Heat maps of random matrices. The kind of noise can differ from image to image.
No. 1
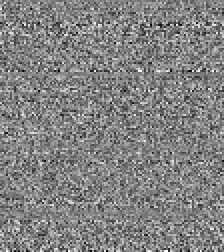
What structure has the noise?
rows of uneven size
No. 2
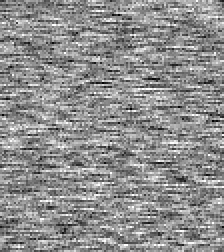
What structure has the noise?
streaked along the rows
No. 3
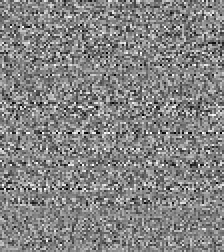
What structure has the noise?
rows of uneven size
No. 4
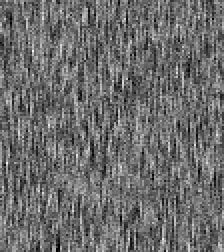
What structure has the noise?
streaked along the columns
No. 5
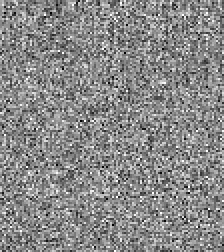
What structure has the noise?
low rank plus noise
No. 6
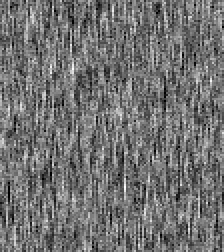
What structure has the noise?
streaked along the columns
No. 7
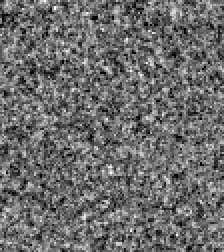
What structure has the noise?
blotchy
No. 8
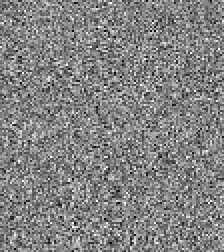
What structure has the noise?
low rank plus noise
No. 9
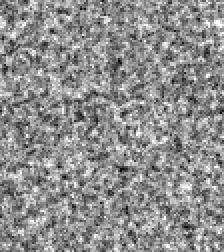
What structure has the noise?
blotchy
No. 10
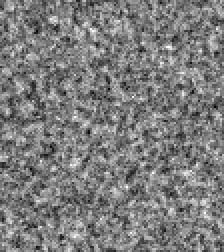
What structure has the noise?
blotchy
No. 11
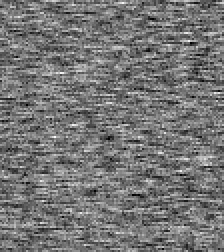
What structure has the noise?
streaked along the rows
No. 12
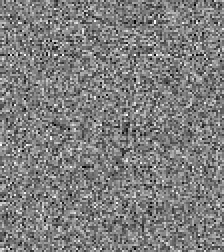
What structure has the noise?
low rank plus noise
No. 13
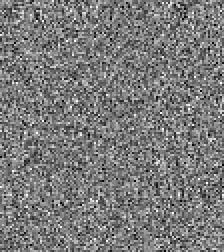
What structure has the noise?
low rank plus noise
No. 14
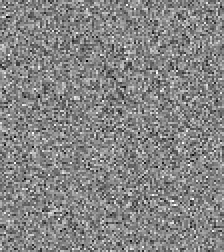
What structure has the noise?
low rank plus noise
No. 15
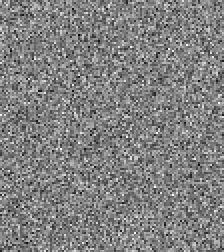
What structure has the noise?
independent entries
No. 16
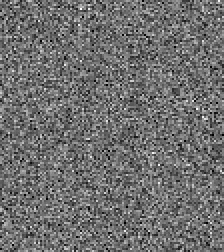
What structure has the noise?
low rank plus noise
